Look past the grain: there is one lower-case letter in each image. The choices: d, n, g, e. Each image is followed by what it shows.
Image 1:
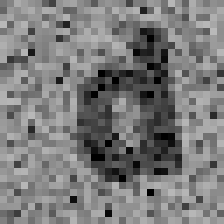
d
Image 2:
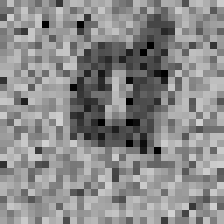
d
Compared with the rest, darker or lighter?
darker
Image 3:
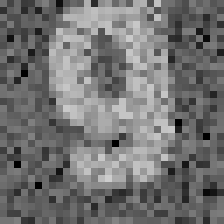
g
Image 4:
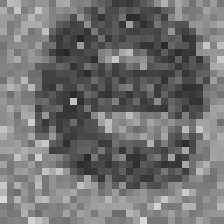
e
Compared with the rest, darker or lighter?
darker
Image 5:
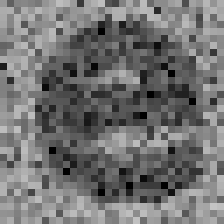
e
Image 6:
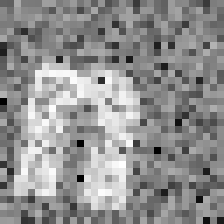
n
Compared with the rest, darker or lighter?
lighter
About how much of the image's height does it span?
two thirds
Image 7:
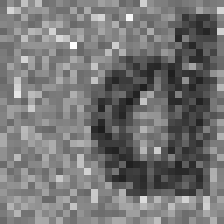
d
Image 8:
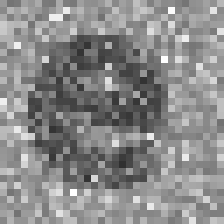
e
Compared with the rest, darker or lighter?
darker
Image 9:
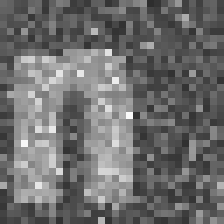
n
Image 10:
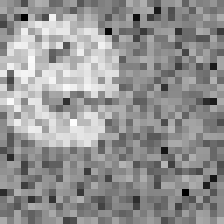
e
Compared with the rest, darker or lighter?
lighter
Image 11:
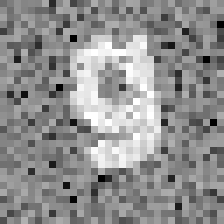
g
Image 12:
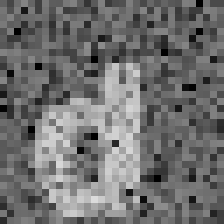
d
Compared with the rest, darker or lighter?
lighter
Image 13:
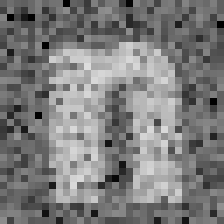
n
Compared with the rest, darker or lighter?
lighter
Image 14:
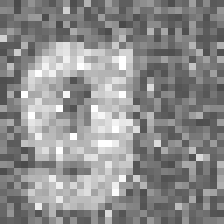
g
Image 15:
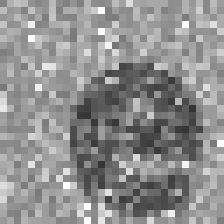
e
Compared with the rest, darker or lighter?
darker
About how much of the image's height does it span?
two thirds
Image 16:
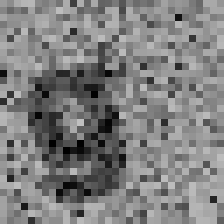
g
